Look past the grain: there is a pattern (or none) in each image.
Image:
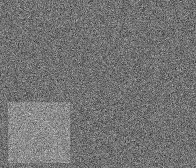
one block
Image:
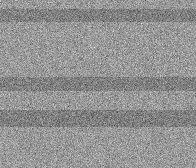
bands of rows
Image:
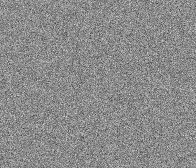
only noise
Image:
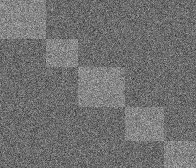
blocks along the diagonal
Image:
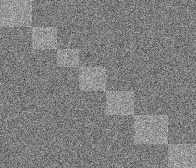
blocks along the diagonal
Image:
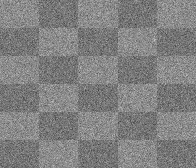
a checkerboard
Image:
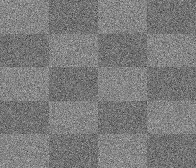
a checkerboard
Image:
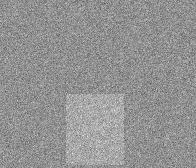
one block
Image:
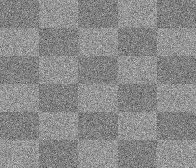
a checkerboard
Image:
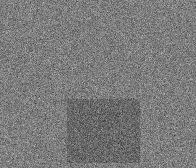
one block
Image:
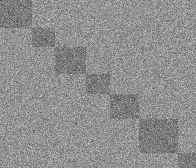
blocks along the diagonal
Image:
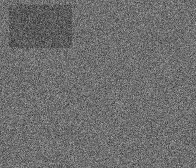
one block
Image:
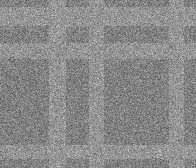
bands of rows crossing bands of columns
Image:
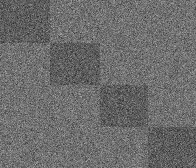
blocks along the diagonal
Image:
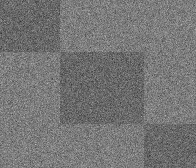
blocks along the diagonal
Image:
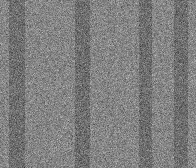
bands of columns
